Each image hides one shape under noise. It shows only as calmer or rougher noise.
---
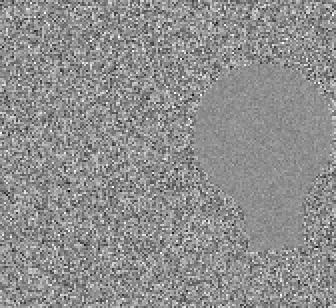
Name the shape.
light bulb
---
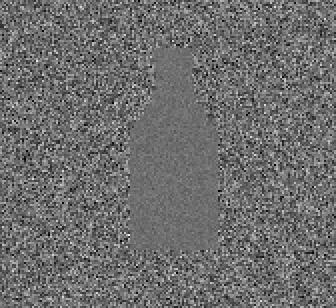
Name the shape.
bottle
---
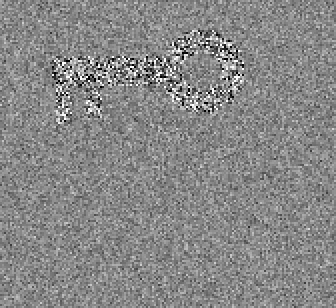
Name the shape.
key
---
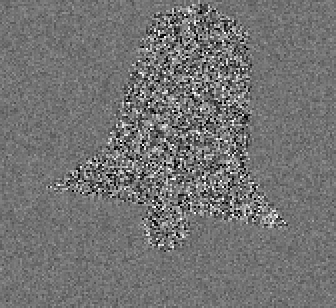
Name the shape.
bell
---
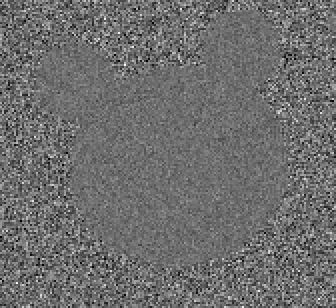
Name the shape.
bear's head
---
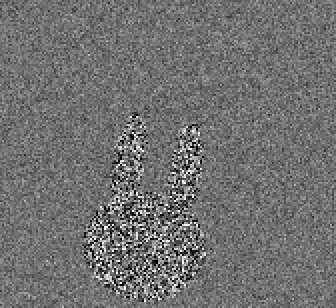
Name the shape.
rabbit's head
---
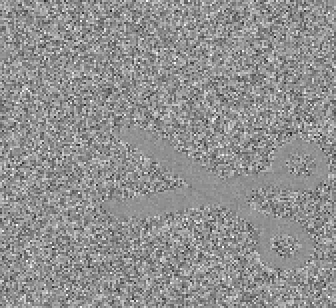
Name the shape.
pair of scissors
